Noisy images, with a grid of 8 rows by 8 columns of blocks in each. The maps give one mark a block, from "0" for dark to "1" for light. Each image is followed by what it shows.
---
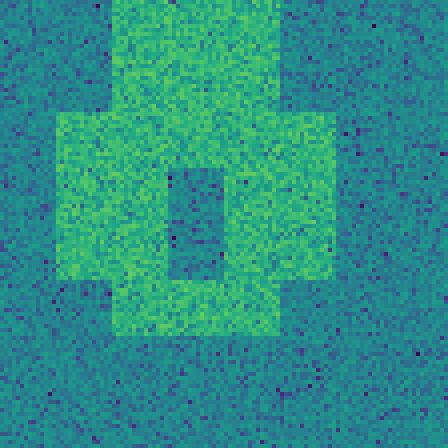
00111000
00111000
01111100
01101100
01101100
00111000
00000000
00000000
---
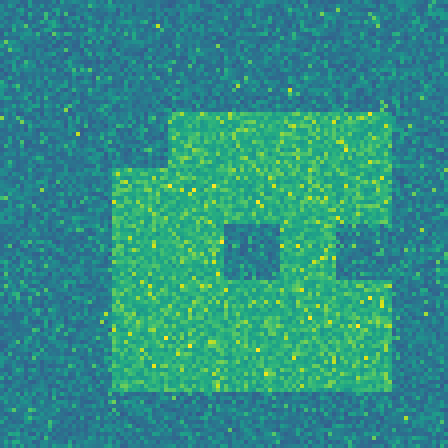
00000000
00000000
00011110
00111110
00110100
00111110
00111110
00000000
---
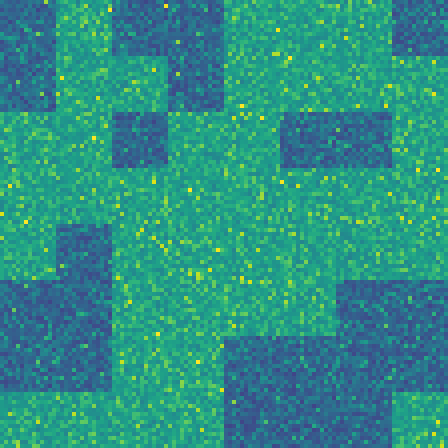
01001110
01101111
11011001
11111111
10111111
00111100
00110000
11110001
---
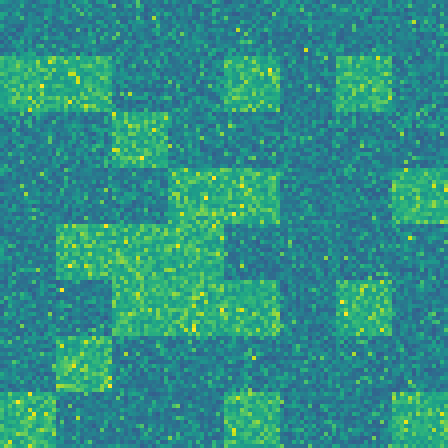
00000000
11001010
00100000
00011001
01110000
00111010
01000000
10001001
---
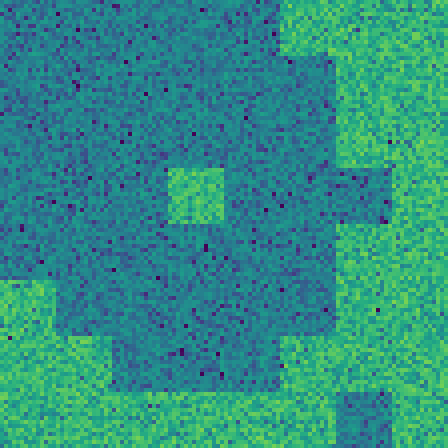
00000111
00000011
00000011
00010001
00000011
10000011
11000111
11111101
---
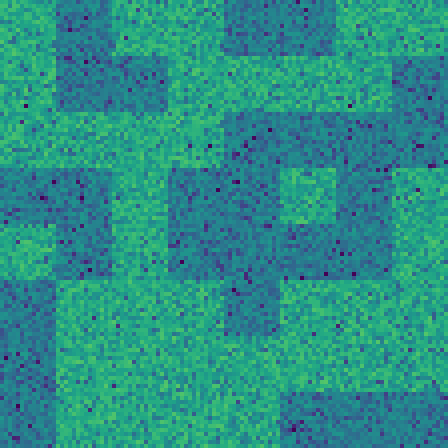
10110011
10011110
11110000
00100101
10100001
01110111
01111111
01111000
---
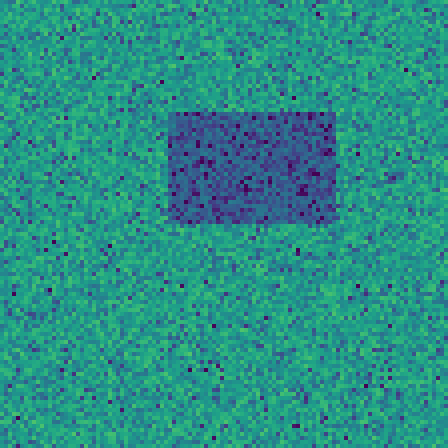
11111111
11111111
11100011
11100011
11111111
11111111
11111111
11111111
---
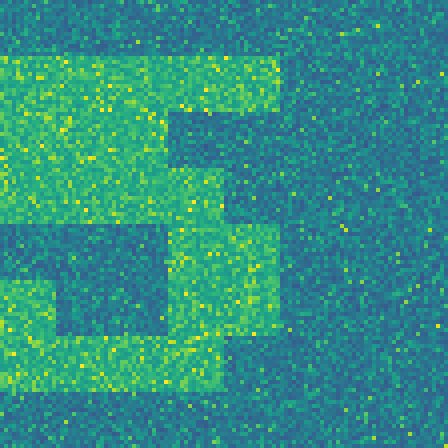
00000000
11111000
11100000
11110000
00011000
10011000
11110000
00000000
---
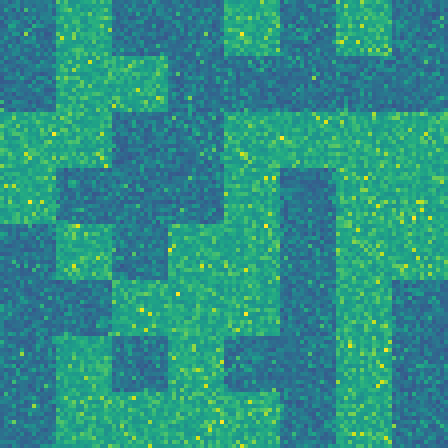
01001010
01100000
11001111
10001011
01011011
00111010
01010010
01111010
